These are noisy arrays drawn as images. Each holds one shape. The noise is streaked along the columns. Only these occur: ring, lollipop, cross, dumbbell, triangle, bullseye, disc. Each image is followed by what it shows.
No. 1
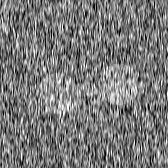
light dumbbell
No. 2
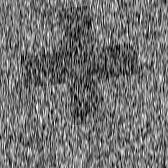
dark cross
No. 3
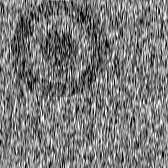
dark bullseye
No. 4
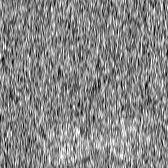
light dumbbell
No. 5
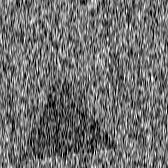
dark triangle
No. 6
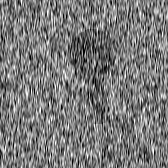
dark lollipop
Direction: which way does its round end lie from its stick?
up
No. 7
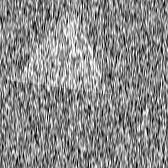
light triangle
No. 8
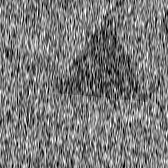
dark triangle
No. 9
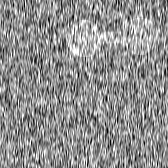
light dumbbell
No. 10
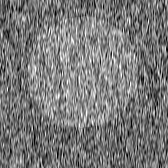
light disc
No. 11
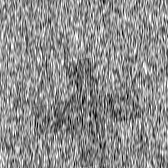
dark cross
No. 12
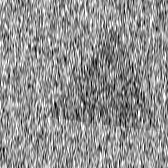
dark triangle
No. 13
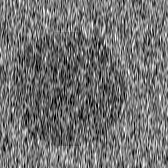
dark disc
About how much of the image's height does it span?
two thirds
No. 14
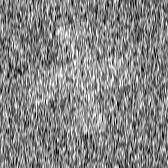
light cross
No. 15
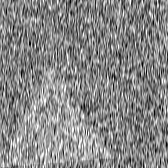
light triangle
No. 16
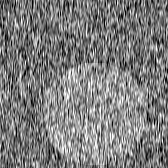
light disc
